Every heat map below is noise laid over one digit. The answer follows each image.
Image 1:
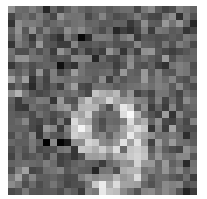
9
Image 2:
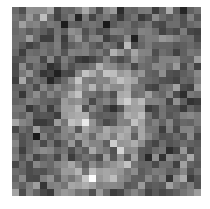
9
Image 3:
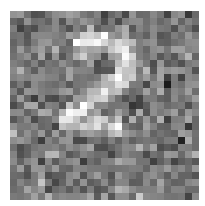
2
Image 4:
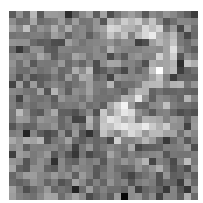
2
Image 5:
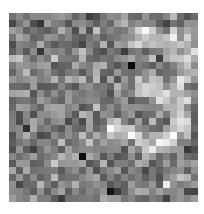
3
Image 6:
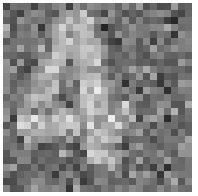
4
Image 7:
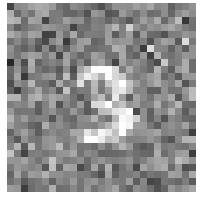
3
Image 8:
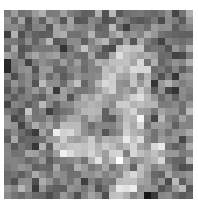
4
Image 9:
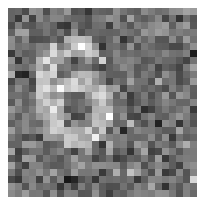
6
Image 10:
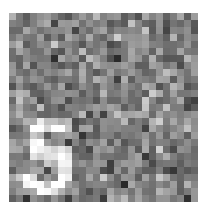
5
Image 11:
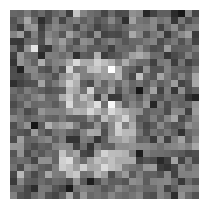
5
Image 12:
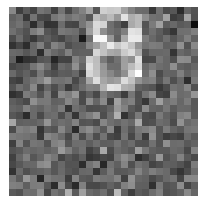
8
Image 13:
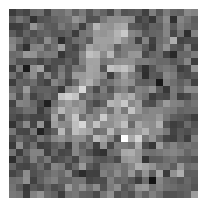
4
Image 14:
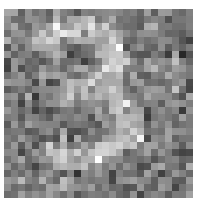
3
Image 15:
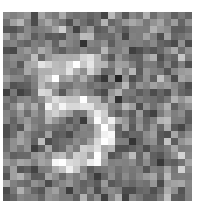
5
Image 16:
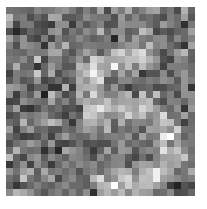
5
